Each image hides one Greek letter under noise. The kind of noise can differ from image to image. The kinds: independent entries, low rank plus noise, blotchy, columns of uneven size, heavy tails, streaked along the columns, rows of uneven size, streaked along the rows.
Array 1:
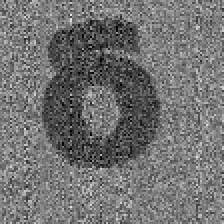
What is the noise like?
columns of uneven size
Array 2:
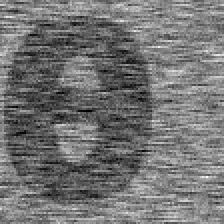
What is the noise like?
streaked along the rows
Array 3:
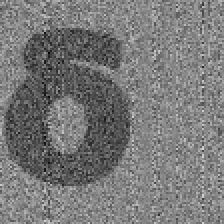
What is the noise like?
columns of uneven size
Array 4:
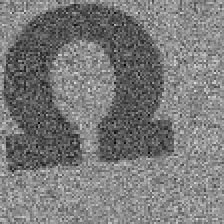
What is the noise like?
low rank plus noise
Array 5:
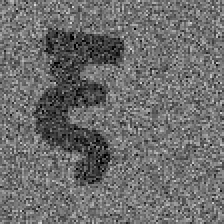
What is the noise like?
independent entries
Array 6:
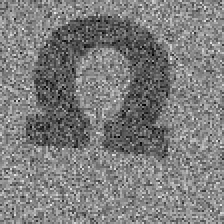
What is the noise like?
independent entries
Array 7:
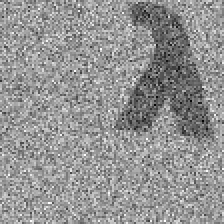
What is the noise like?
independent entries
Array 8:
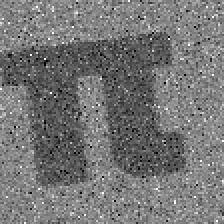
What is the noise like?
heavy tails
